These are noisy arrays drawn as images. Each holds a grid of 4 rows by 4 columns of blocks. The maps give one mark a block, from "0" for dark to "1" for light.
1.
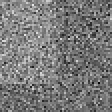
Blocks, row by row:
1 1 0 0
1 1 0 0
1 1 0 0
0 0 0 0
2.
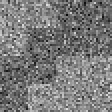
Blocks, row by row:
1 1 0 0
1 0 0 0
0 0 1 1
0 1 1 1
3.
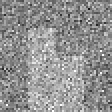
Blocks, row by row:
0 0 0 0
0 1 0 0
0 1 1 0
0 1 1 0
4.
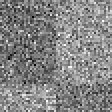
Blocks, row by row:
0 0 1 1
0 0 1 1
0 0 1 1
1 1 0 0
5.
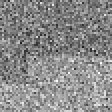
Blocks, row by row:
0 0 0 0
0 0 0 0
0 1 1 1
1 1 1 1
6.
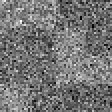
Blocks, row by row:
1 1 0 0
0 0 1 0
0 0 1 1
1 0 0 0
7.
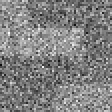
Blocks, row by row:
1 0 0 0
1 1 1 0
0 0 0 0
0 0 1 1
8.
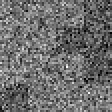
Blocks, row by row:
1 1 1 0
1 1 0 0
1 1 1 0
0 1 1 1
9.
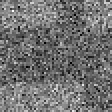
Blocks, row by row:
1 1 0 1
0 0 0 0
0 0 0 0
1 1 1 0
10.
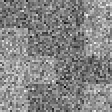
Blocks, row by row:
0 0 0 1
1 0 0 1
1 1 0 0
1 0 0 1
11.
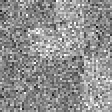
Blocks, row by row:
0 0 1 0
0 1 1 0
0 0 0 1
0 0 0 1
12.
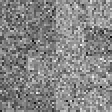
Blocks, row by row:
0 0 1 1
0 0 1 0
0 1 1 1
0 0 1 1
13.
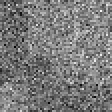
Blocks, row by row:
0 1 1 1
0 1 1 1
0 0 1 1
1 0 0 0
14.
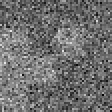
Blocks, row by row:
0 0 0 0
1 0 1 0
1 1 0 0
1 0 0 0
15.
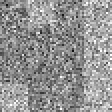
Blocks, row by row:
0 1 0 1
0 0 0 1
0 0 0 1
1 0 0 1
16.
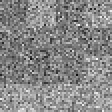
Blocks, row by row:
0 1 0 1
0 0 0 0
0 0 0 1
1 1 1 1
